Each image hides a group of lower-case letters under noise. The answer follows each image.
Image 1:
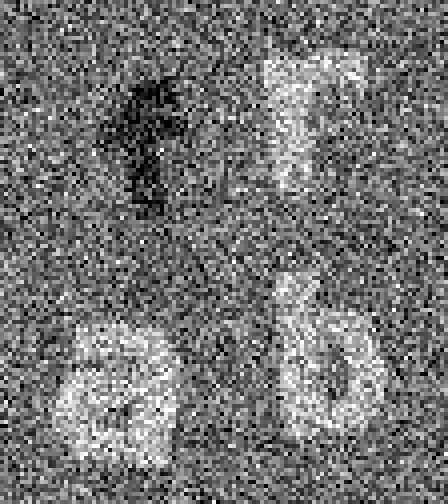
top left: dark f; top right: light r; bottom left: light a; bottom right: light b
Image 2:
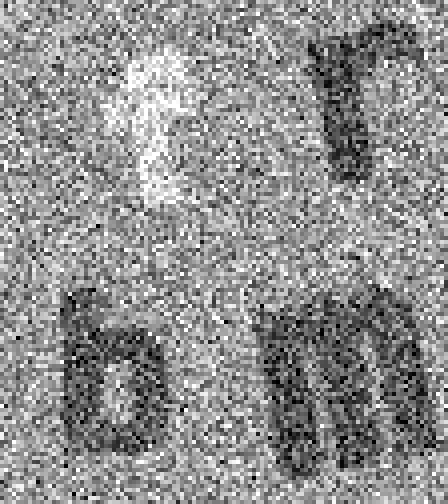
top left: light f; top right: dark r; bottom left: dark b; bottom right: dark m
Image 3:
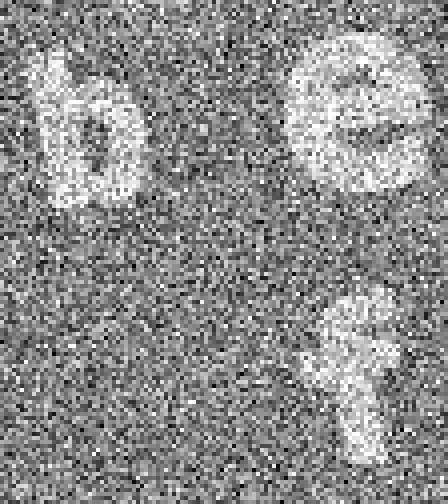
top left: light b; top right: light e; bottom right: light f
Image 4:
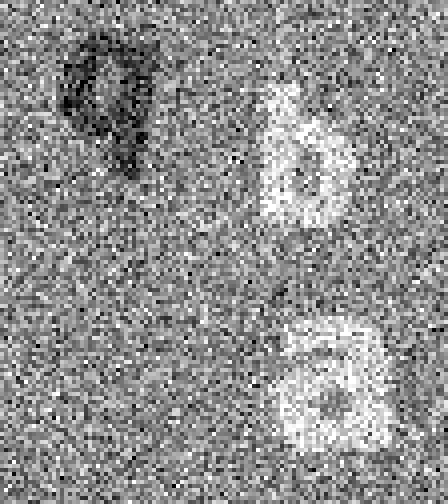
top left: dark q; top right: light b; bottom right: light a
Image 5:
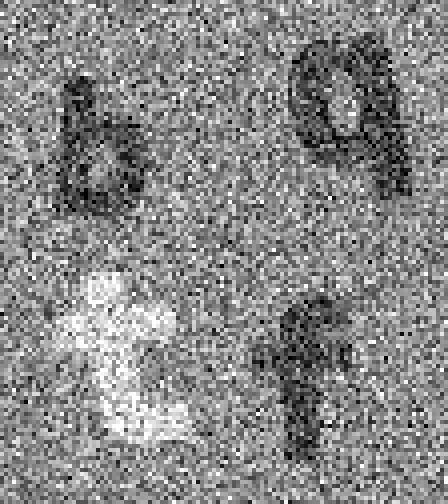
top left: dark b; top right: dark q; bottom left: light t; bottom right: dark f
